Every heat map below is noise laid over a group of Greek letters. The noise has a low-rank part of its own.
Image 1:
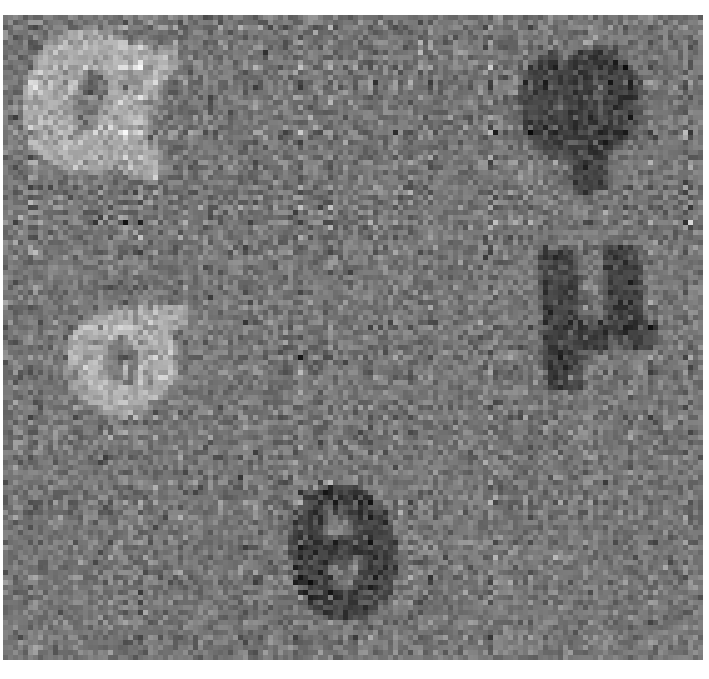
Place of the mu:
middle right
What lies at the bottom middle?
theta
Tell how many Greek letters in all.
5
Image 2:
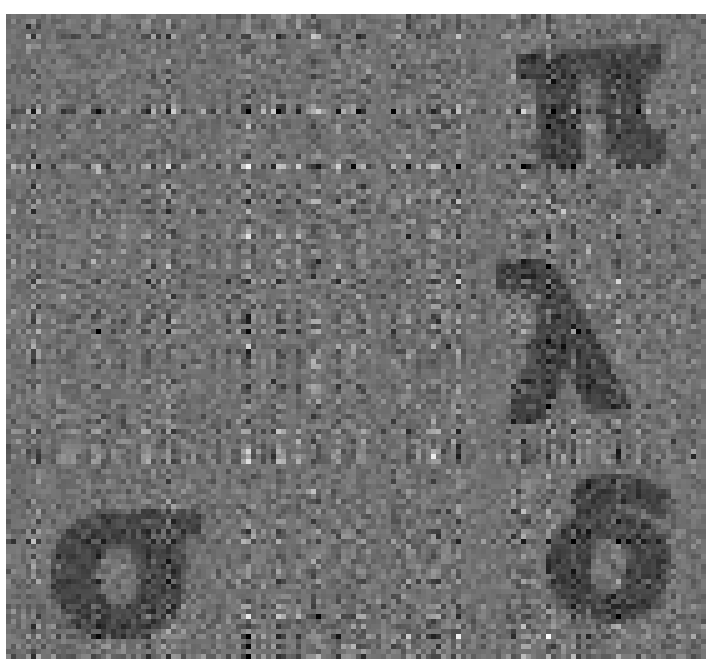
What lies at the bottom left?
sigma
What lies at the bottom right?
delta
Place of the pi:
top right
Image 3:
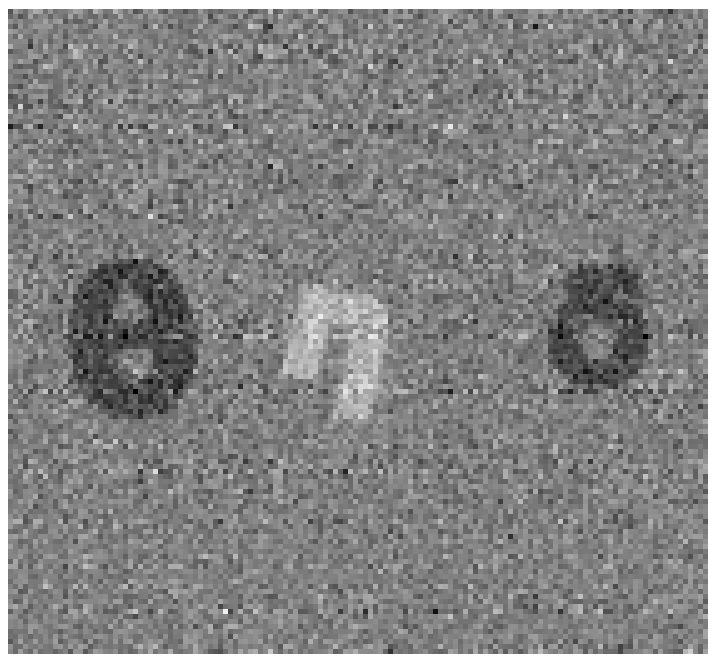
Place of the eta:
centre
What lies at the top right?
nothing
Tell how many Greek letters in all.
3
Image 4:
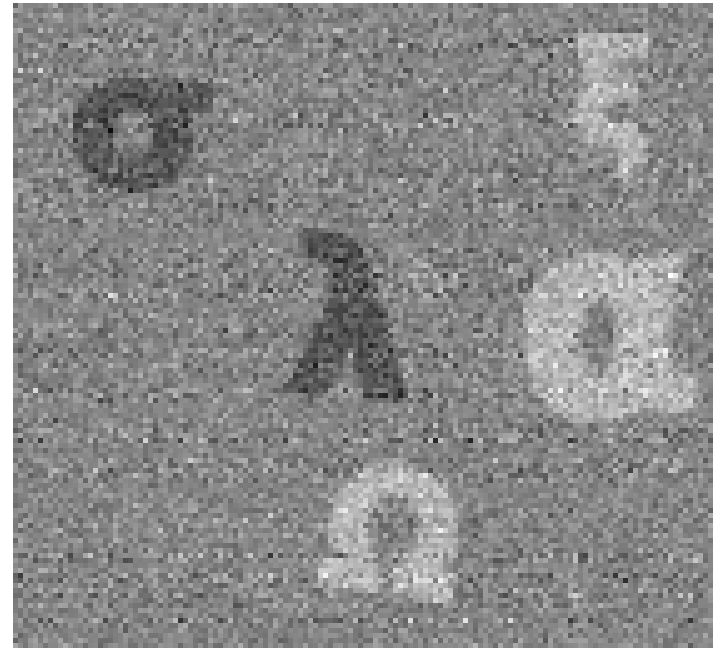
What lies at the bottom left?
nothing
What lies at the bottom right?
nothing
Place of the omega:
bottom middle
